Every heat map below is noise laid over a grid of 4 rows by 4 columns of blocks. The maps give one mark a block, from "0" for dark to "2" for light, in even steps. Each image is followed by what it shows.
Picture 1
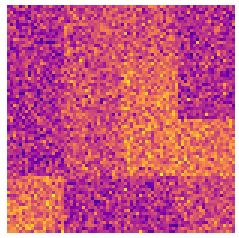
0 1 1 0
0 1 2 0
0 1 2 2
2 0 0 1
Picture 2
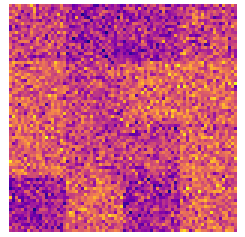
1 0 0 1
2 1 2 2
2 1 1 2
0 2 0 2
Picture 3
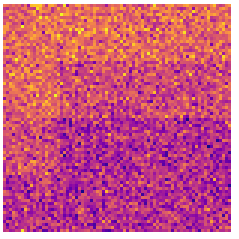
2 2 2 2
2 1 1 1
1 0 0 0
0 0 0 0
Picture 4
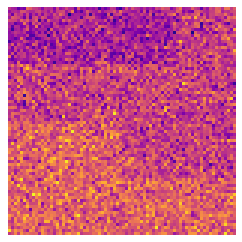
0 0 0 1
1 1 1 1
2 2 1 1
2 2 2 2
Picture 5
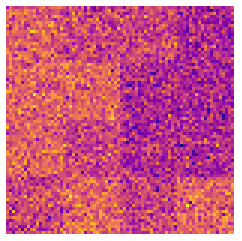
2 1 1 0
2 2 0 0
2 1 0 0
1 2 1 2
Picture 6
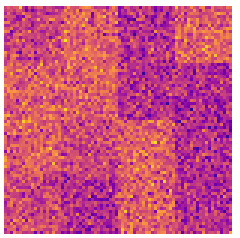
1 2 0 2
2 2 0 0
2 1 2 0
1 0 2 0
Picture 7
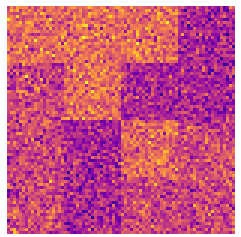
2 2 2 0
1 2 0 0
1 0 2 1
1 0 1 1
